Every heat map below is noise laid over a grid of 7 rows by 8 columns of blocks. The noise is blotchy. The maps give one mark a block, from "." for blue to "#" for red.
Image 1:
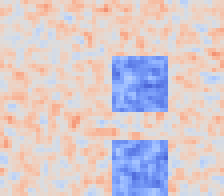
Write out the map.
########
########
####..##
####..##
########
####..##
####..##
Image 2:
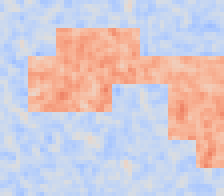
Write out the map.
........
..###...
.#######
.###..##
......##
.......#
........
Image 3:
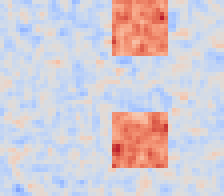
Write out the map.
....##..
....##..
........
........
....##..
....##..
........
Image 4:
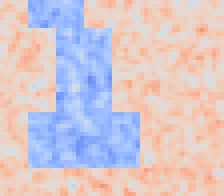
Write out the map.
#..#####
##..####
##..####
##..####
#....###
#....###
########
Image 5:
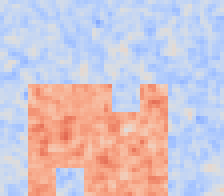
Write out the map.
........
........
........
.###.#..
.#####..
.#####..
.#.###..
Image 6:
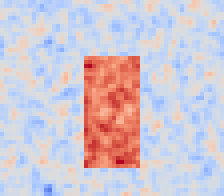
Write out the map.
........
........
...##...
...##...
...##...
...##...
........
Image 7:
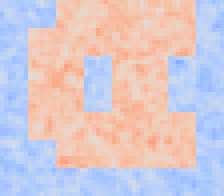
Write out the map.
..#####.
.######.
.##.##..
.##.##..
.######.
..#####.
........
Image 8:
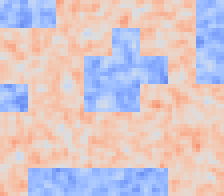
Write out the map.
..#####.
####.##.
###...#.
.##..###
########
########
#.....##
